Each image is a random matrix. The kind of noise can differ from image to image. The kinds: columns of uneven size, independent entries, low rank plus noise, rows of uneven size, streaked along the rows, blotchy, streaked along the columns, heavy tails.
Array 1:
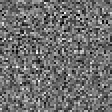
low rank plus noise
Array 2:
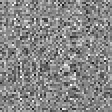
low rank plus noise
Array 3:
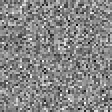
low rank plus noise
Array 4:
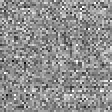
low rank plus noise
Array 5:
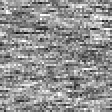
streaked along the rows
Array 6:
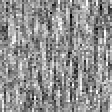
streaked along the columns
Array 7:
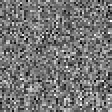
low rank plus noise
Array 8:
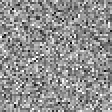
independent entries
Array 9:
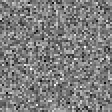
independent entries
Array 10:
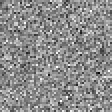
independent entries
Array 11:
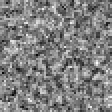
blotchy
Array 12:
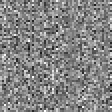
columns of uneven size
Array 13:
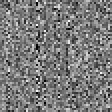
columns of uneven size
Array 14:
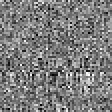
low rank plus noise
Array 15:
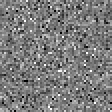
heavy tails
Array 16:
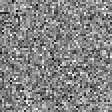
independent entries
